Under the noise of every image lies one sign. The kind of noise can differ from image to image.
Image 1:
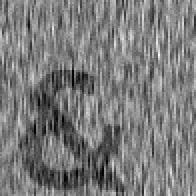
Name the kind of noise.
streaked along the columns
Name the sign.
ampersand
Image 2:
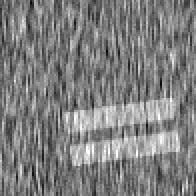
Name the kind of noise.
streaked along the columns
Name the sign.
equals sign
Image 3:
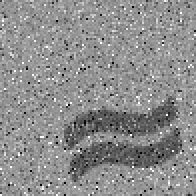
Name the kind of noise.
heavy tails
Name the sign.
approximately sign
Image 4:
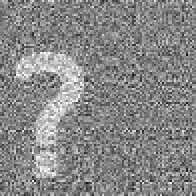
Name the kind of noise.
low rank plus noise
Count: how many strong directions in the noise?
five to eight
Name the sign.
question mark
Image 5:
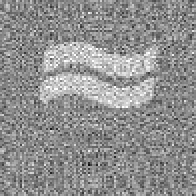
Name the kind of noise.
low rank plus noise
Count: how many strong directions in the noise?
three or four
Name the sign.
approximately sign
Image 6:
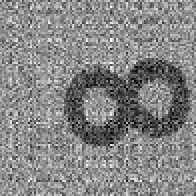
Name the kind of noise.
low rank plus noise
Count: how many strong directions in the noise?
three or four
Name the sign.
infinity sign
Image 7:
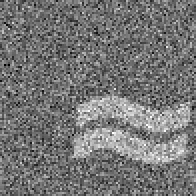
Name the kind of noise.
independent entries
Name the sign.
approximately sign
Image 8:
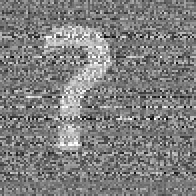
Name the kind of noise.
rows of uneven size
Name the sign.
question mark
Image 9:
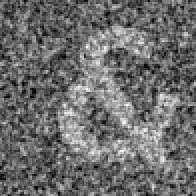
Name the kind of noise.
blotchy
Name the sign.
ampersand
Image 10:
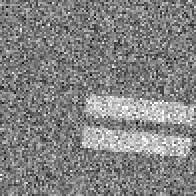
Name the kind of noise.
independent entries
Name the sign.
equals sign
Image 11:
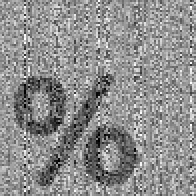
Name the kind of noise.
columns of uneven size
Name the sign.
percent sign
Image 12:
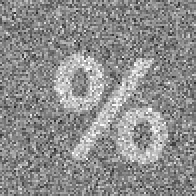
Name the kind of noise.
independent entries
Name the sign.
percent sign
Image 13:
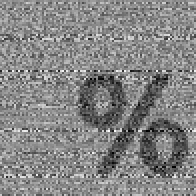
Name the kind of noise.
rows of uneven size
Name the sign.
percent sign
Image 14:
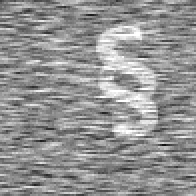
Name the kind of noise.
streaked along the rows
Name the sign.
section sign
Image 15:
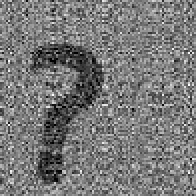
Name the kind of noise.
low rank plus noise
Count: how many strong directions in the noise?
three or four
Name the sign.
question mark
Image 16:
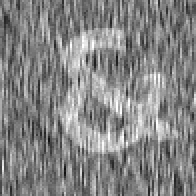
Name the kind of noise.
streaked along the columns
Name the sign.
ampersand
